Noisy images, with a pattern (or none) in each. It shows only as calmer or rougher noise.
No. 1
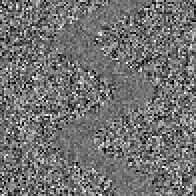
a wavy band
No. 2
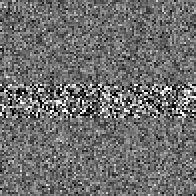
one horizontal stripe
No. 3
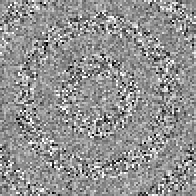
rings round one point
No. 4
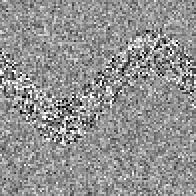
a wavy band
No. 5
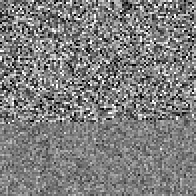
a sharp edge
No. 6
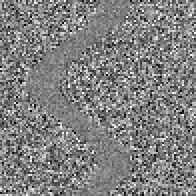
a wavy band
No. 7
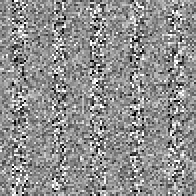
vertical stripes
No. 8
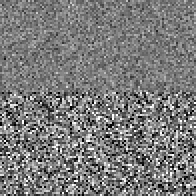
a sharp edge
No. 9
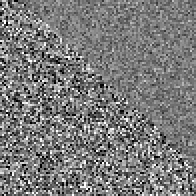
a sharp edge
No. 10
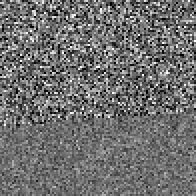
a sharp edge
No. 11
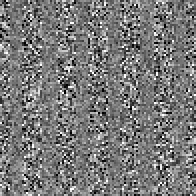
vertical stripes
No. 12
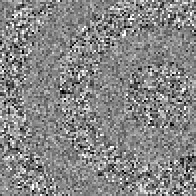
rings round one point
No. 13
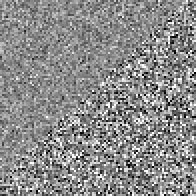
a sharp edge
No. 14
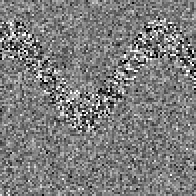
a wavy band
